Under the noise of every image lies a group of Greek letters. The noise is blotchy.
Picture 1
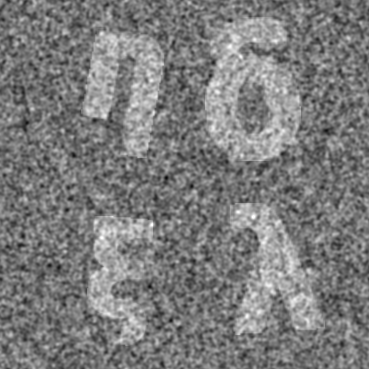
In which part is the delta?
top right
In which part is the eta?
top left
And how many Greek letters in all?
4
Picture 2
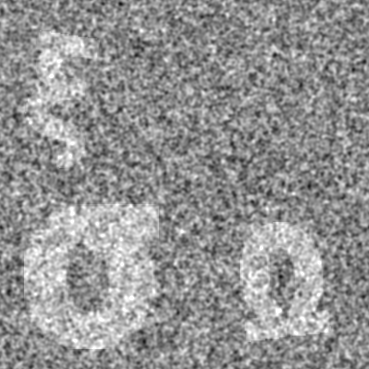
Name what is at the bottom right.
omega
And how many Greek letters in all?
3
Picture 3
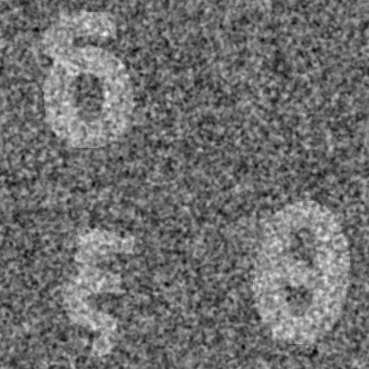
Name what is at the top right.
nothing
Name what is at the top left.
delta
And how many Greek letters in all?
3
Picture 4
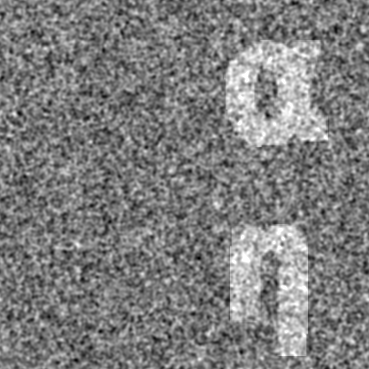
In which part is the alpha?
top right
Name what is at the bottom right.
eta
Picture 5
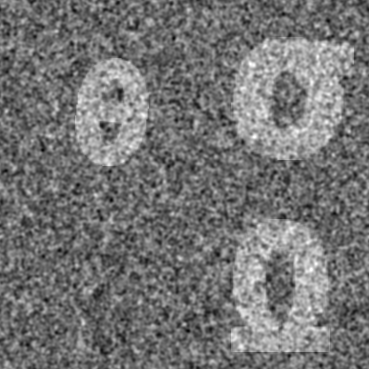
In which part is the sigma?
top right
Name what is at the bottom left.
nothing
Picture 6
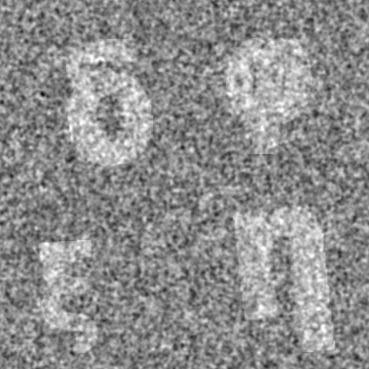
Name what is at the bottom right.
eta
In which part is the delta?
top left
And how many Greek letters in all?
4
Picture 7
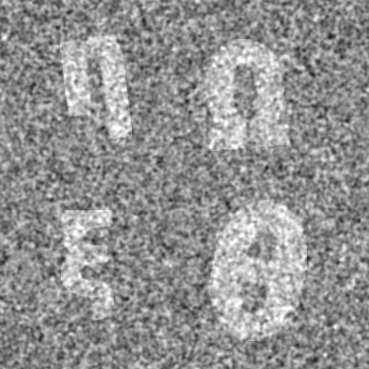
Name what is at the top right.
omega
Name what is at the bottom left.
xi
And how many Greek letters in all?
4
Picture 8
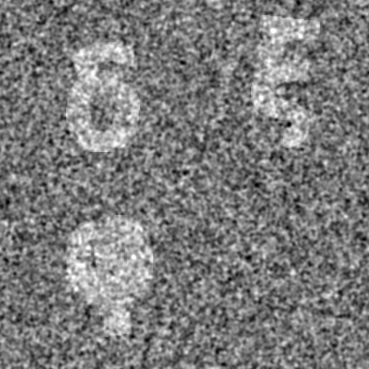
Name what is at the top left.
delta
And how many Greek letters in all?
3
